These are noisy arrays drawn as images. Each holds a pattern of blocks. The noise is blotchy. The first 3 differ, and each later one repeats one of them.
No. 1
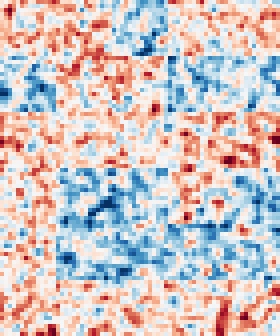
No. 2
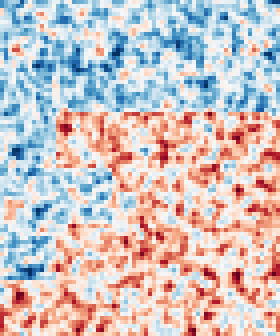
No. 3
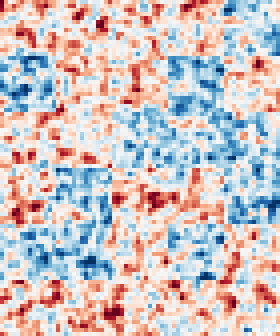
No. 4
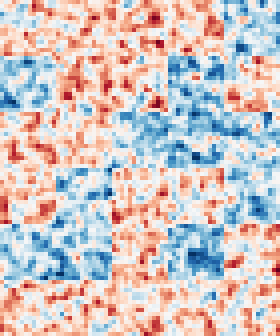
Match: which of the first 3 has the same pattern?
3
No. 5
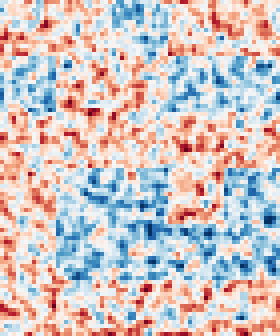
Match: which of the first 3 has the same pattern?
1
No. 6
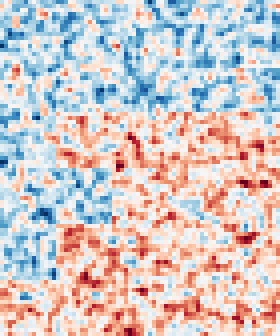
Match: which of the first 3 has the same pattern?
2
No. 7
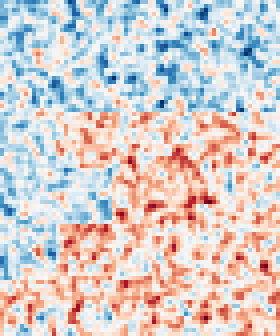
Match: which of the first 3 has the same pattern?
2
